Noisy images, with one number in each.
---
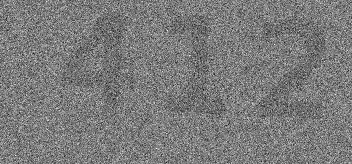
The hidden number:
412
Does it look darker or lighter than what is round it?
darker
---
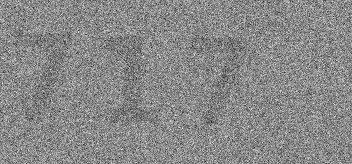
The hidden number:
717
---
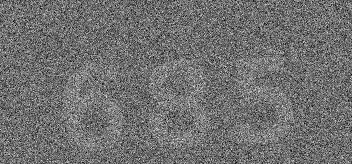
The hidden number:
685
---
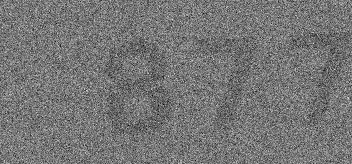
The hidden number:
877
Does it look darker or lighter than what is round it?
darker
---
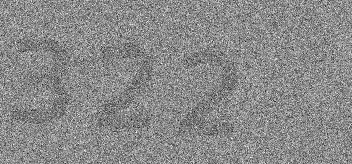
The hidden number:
322
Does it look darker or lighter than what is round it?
darker
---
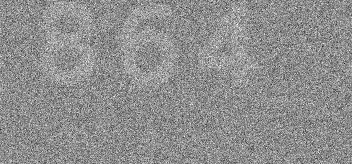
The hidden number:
864
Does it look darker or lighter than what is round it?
lighter
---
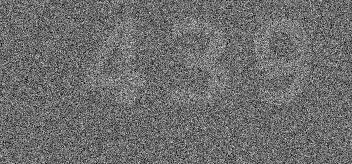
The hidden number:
439
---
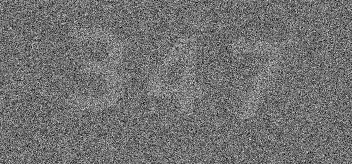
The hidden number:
347
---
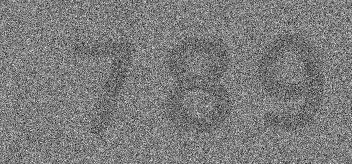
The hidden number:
789
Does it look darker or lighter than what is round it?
darker
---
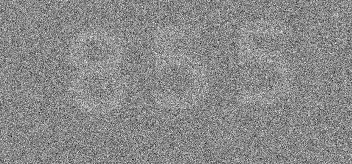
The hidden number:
855
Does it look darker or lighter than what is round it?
lighter
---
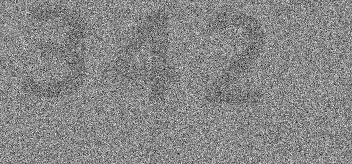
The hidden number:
342
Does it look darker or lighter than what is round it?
darker
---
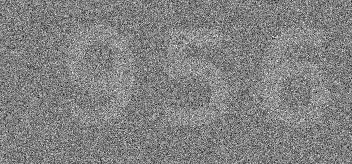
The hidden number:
956
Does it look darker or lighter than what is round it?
lighter
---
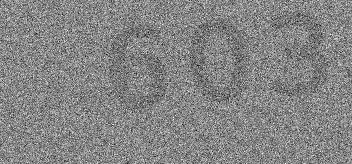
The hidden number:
603
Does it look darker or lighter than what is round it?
darker
